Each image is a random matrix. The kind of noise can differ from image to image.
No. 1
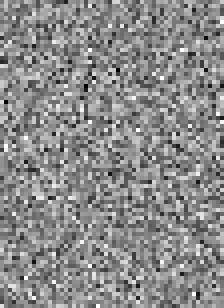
independent entries
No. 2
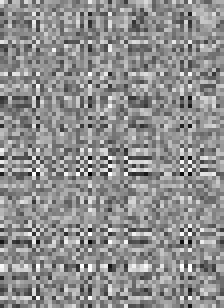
low rank plus noise
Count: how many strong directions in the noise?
one
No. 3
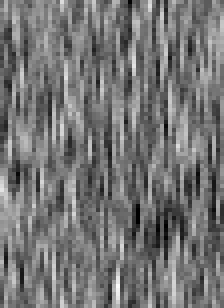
streaked along the columns
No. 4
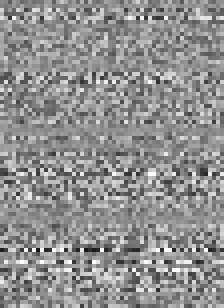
rows of uneven size
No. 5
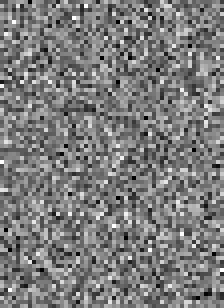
independent entries
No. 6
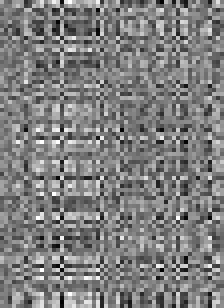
low rank plus noise
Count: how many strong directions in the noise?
one
